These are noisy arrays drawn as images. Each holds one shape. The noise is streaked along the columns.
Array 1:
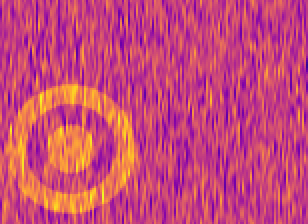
bullseye
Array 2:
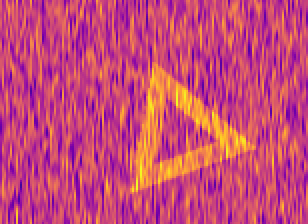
triangle frame
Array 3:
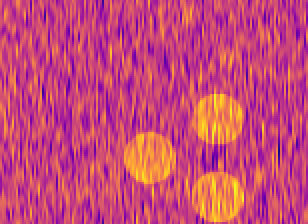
three dots
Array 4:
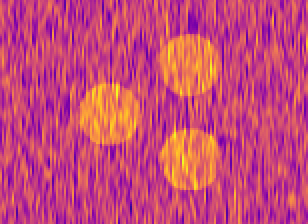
three dots
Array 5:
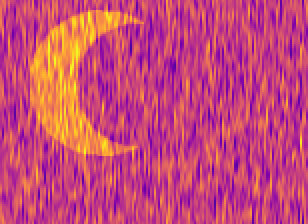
crescent
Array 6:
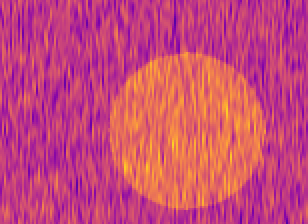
disc
